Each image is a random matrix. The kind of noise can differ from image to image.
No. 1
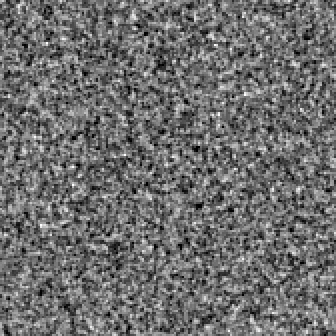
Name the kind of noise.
blotchy
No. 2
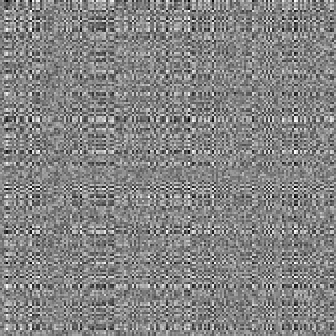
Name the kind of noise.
low rank plus noise
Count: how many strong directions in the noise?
one
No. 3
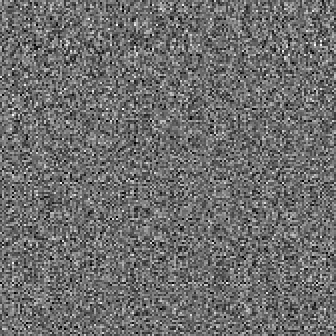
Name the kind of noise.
low rank plus noise
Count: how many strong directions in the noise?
five to eight
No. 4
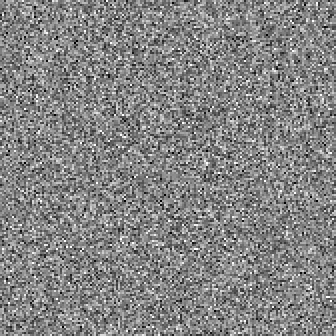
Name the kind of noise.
independent entries
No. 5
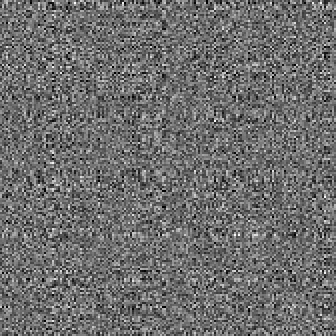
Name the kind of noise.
low rank plus noise
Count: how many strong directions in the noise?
five to eight
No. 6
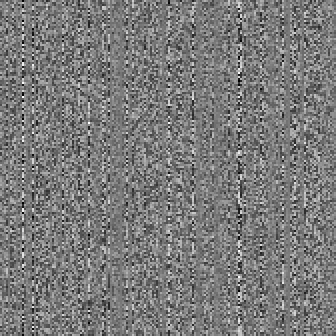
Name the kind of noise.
columns of uneven size
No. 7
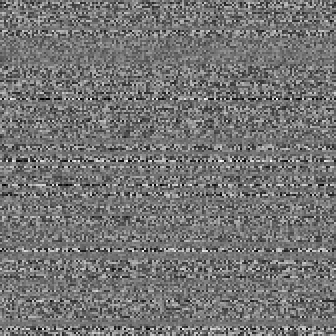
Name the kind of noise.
rows of uneven size
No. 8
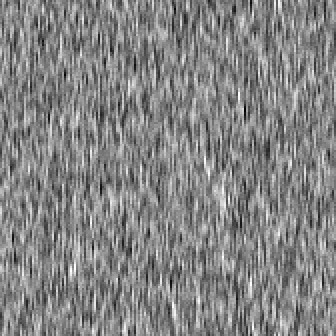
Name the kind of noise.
streaked along the columns
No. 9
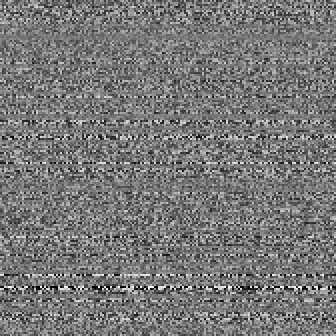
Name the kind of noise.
rows of uneven size
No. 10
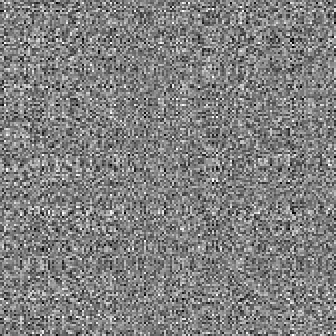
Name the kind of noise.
low rank plus noise
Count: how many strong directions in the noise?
five to eight
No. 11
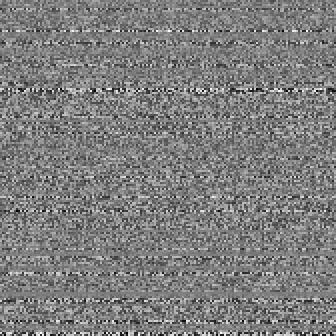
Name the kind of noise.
rows of uneven size
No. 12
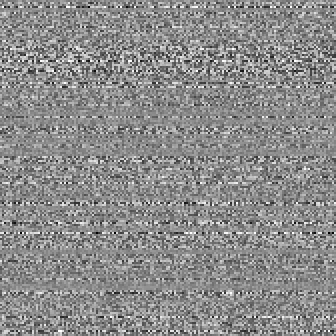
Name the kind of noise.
rows of uneven size
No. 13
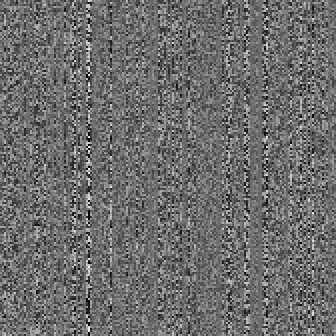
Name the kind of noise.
columns of uneven size
